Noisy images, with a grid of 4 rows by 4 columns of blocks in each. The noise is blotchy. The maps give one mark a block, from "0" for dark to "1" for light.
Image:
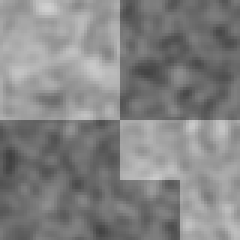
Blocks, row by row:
1100
1100
0011
0001
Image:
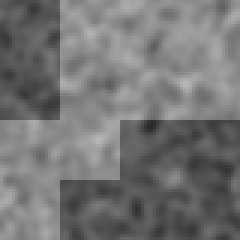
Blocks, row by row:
0111
0111
1100
1000
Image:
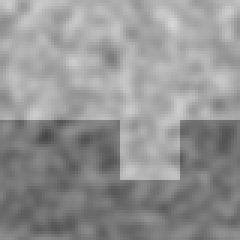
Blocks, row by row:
1111
1111
0010
0000
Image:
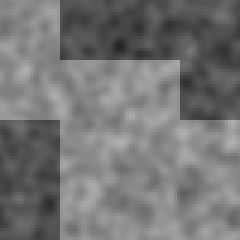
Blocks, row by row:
1000
1110
0111
0111
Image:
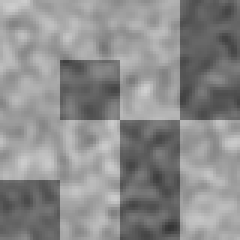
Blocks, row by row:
1110
1010
1101
0101
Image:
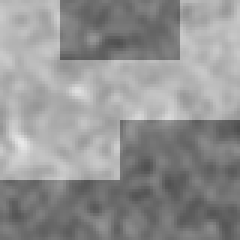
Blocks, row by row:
1001
1111
1100
0000
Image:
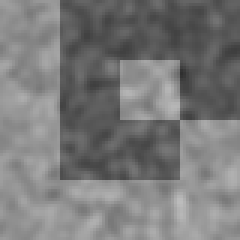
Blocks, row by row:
1000
1010
1001
1111
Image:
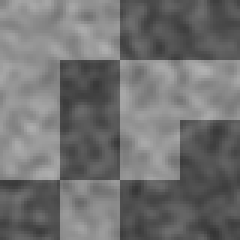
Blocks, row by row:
1100
1011
1010
0100
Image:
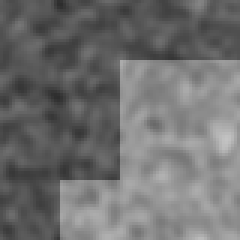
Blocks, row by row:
0000
0011
0011
0111
